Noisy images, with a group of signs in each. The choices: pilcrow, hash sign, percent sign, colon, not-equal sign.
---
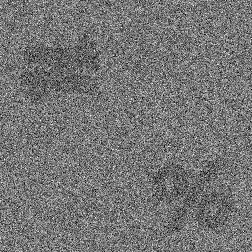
top left: not-equal sign; bottom right: percent sign
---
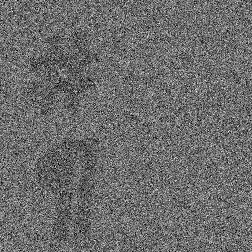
top left: hash sign; bottom left: pilcrow
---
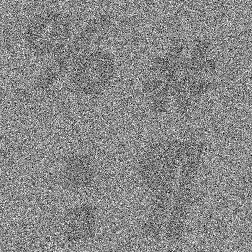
top left: percent sign; top right: hash sign; bottom left: colon; bottom right: pilcrow
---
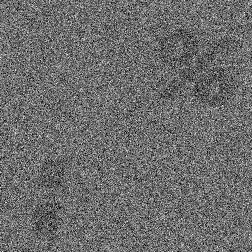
top right: percent sign; bottom left: colon
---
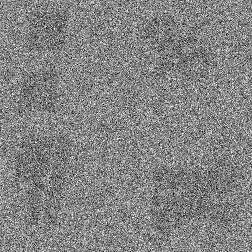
top left: colon; top right: percent sign; bottom left: pilcrow; bottom right: not-equal sign
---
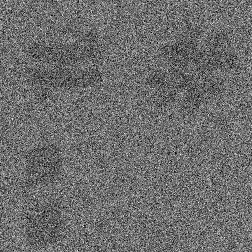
top left: not-equal sign; top right: hash sign; bottom left: colon
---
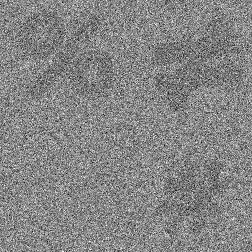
top left: percent sign; top right: not-equal sign; bottom right: hash sign
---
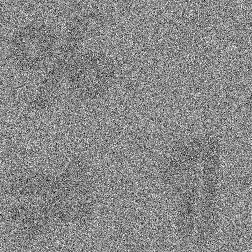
top left: percent sign; bottom left: not-equal sign; bottom right: pilcrow
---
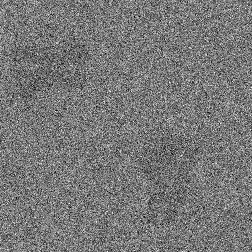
top left: not-equal sign; bottom right: pilcrow
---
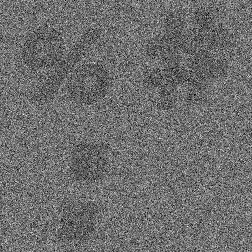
top left: percent sign; top right: hash sign; bottom left: colon
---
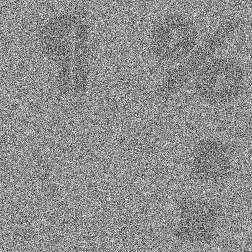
top left: pilcrow; top right: percent sign; bottom right: colon
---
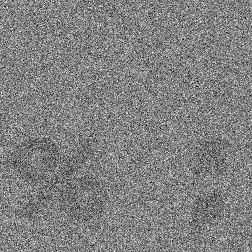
bottom left: percent sign; bottom right: colon
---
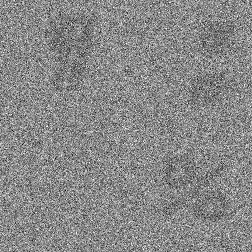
top left: pilcrow; top right: colon; bottom right: percent sign
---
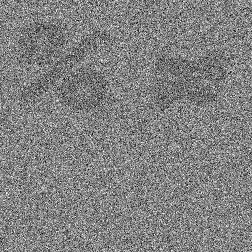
top left: percent sign; top right: not-equal sign
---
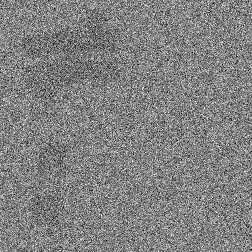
top left: not-equal sign; bottom left: colon
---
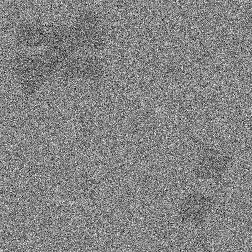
top left: not-equal sign; bottom right: colon
